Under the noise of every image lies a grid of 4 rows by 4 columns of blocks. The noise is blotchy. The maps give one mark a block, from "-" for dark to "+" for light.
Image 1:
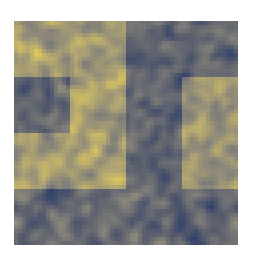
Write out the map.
+ + - -
- + - +
+ + - +
- - - -
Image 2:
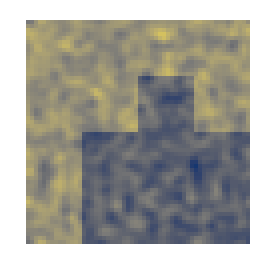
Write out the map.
+ + + +
+ + - +
+ - - -
+ - - -
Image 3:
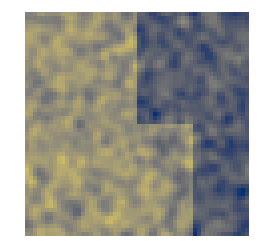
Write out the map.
+ + - -
+ + - -
+ + + -
+ + + -
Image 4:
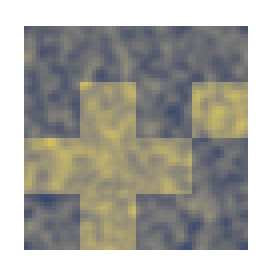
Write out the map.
- - - -
- + - +
+ + + -
- + - -
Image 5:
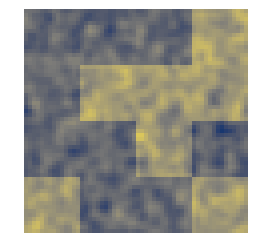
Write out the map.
- - - +
- + + +
- - + -
+ - - +
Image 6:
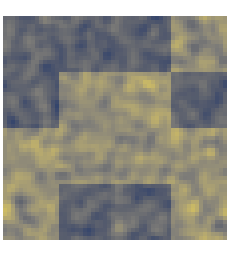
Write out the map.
- - - +
- + + -
+ + + +
+ - - +
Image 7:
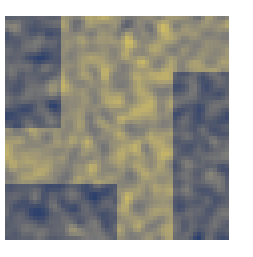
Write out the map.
- + + +
- + + -
+ + + -
- - + -
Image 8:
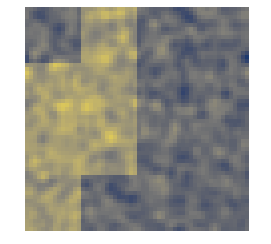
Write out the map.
- + - -
+ + - -
+ + - -
+ - - -
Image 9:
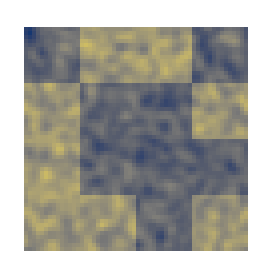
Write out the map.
- + + -
+ - - +
+ - - -
+ + - +
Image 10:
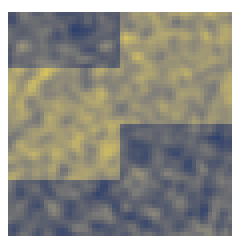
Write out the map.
- - + +
+ + + +
+ + - -
- - - -
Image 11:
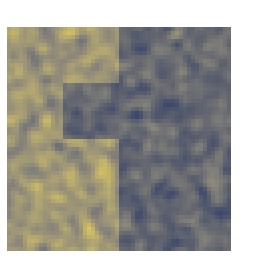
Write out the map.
+ + - -
+ - - -
+ + - -
+ + - -
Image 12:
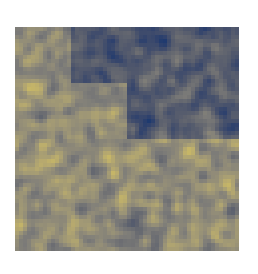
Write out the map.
+ - - -
+ + - -
+ + + +
+ + + +
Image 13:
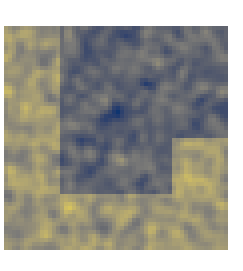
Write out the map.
+ - - -
+ - - -
+ - - +
+ + + +
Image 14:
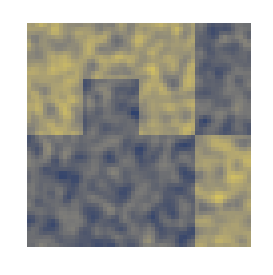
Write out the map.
+ + + -
+ - + -
- - - +
- - - +
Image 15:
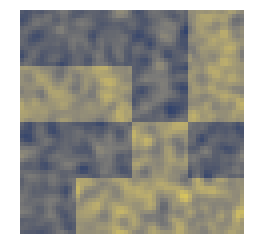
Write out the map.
- - - +
+ + - +
- - + -
- + + +
